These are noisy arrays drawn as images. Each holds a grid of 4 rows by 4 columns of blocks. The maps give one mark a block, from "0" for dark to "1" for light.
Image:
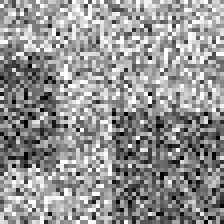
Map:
1111
0111
0100
1100
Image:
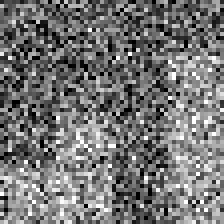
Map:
0000
0001
0101
1101
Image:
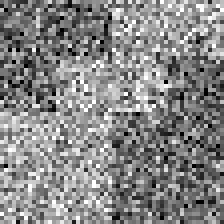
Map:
0011
0110
1100
1100
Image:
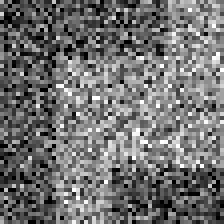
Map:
0001
0111
0111
0100
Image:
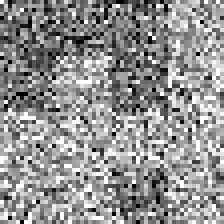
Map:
0001
0101
1111
1101
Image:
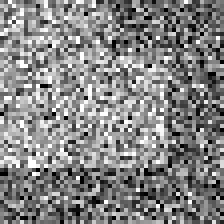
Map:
1100
1110
1110
0000
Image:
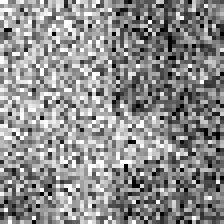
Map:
1100
1100
1110
0100
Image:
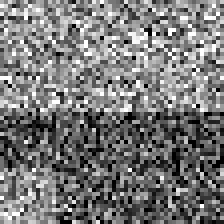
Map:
1111
1111
0000
1000
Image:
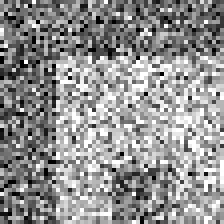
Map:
0000
0111
0111
0101
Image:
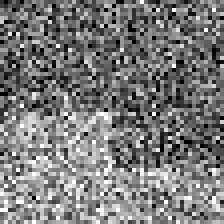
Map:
0000
0000
1100
1111
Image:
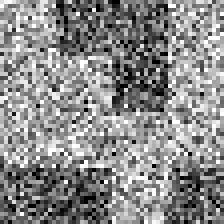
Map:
1001
1101
1111
0010
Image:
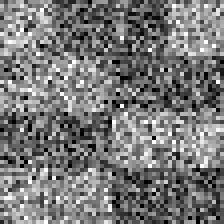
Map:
1001
1100
0011
1100
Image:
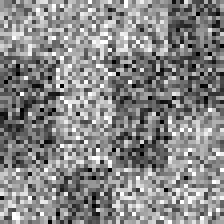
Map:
1110
0100
0101
1011
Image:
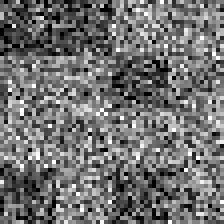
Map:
0011
1101
1111
0101
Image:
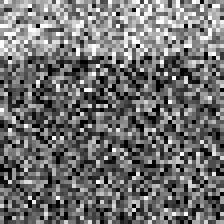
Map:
1111
0000
0000
0000
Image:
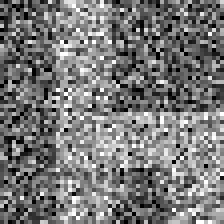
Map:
0100
0100
0111
0101
